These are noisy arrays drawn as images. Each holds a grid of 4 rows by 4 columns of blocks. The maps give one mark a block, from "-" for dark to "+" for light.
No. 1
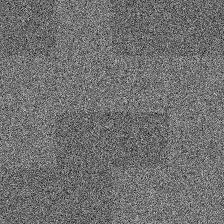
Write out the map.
- + - -
+ + + +
+ - - +
- - + +
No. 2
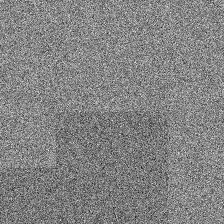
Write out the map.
+ + + +
+ + + +
+ - - +
- - - +
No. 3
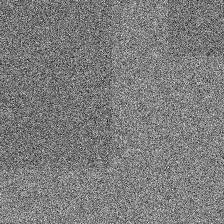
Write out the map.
- - + -
- - + +
- - + +
+ + + +
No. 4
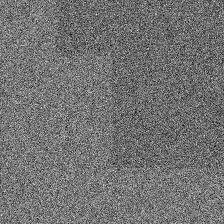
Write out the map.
+ - - -
+ + - -
+ + - -
+ + + +
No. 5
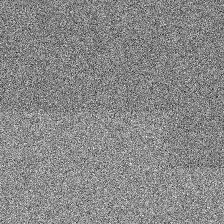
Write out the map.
- - - -
- - - -
+ + + -
+ + + +
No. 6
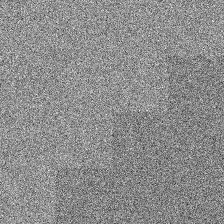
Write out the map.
+ + + +
+ + + -
+ + - -
+ - - -
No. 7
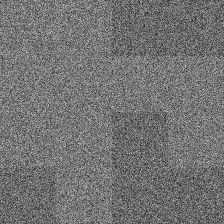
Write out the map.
+ + - -
+ + + +
+ + - +
- + - -
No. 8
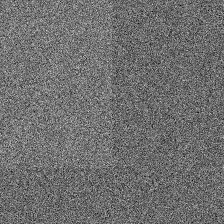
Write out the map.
+ + - -
+ + - -
+ + - -
- - - -
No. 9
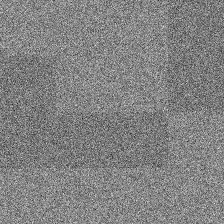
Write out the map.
+ + + -
- + + -
- - - +
+ + + +
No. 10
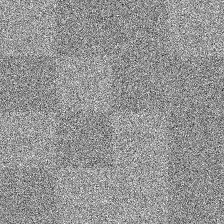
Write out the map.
+ - - +
- + - -
+ - + -
- + + -
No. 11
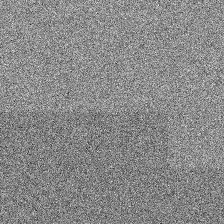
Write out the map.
+ + + +
+ + + +
- - - +
- - - -
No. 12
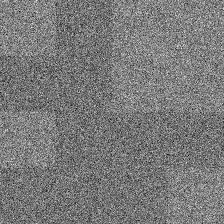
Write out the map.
+ - + +
- - + +
+ - - -
- - - +
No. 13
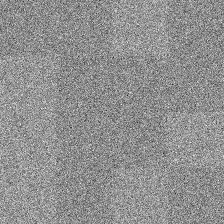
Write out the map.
- - + -
+ - - -
+ - - +
+ - + -
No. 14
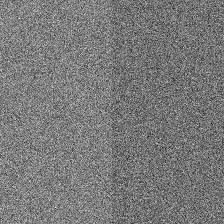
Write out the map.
+ + - -
+ + - -
+ + - -
+ + - -
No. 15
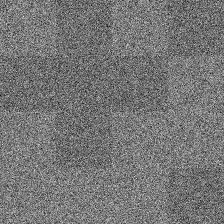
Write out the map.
+ - + -
- - - +
+ - + +
+ + + -
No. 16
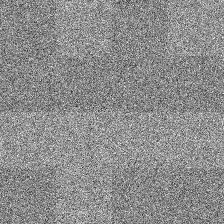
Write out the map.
- + - +
- - - -
+ + + +
- + - -
